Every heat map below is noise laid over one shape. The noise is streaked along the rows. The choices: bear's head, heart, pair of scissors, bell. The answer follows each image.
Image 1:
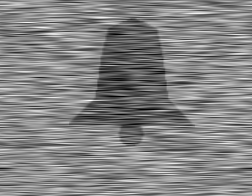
dark bell
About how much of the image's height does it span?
two thirds
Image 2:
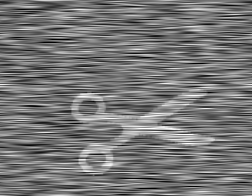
light pair of scissors
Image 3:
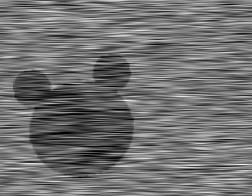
dark bear's head
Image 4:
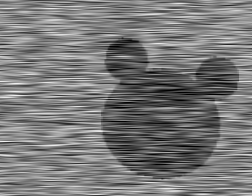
dark bear's head
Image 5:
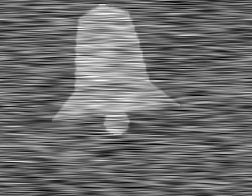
light bell
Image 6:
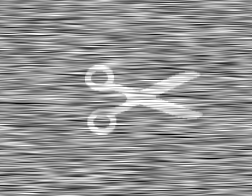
light pair of scissors
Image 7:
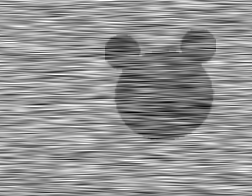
dark bear's head
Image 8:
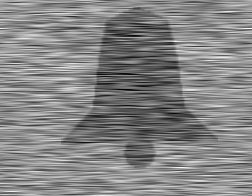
dark bell
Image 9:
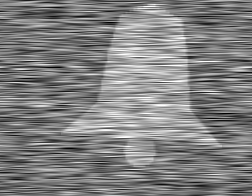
light bell
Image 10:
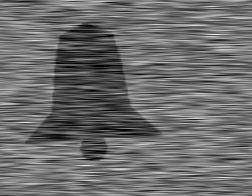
dark bell
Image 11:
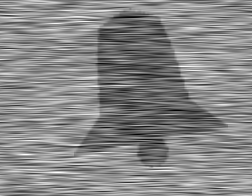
dark bell
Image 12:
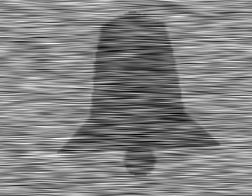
dark bell
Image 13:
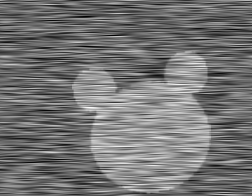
light bear's head
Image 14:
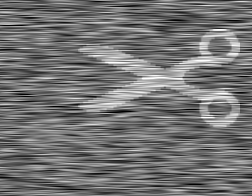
light pair of scissors
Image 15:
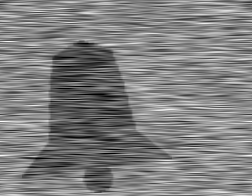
dark bell
